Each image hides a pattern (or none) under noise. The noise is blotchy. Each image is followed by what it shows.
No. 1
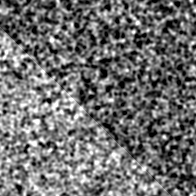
a sharp edge
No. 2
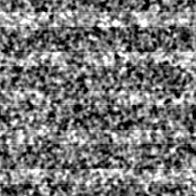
horizontal stripes
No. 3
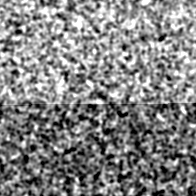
a sharp edge
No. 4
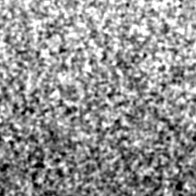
a smooth slope
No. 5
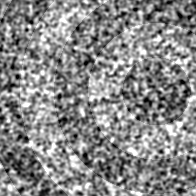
rings round one point
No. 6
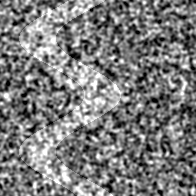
a wavy band
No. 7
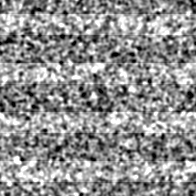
horizontal stripes
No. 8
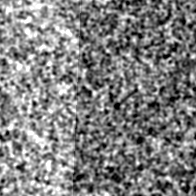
a sharp edge
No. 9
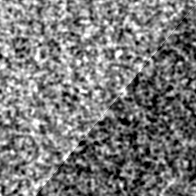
a sharp edge
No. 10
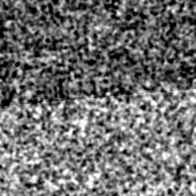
a sharp edge
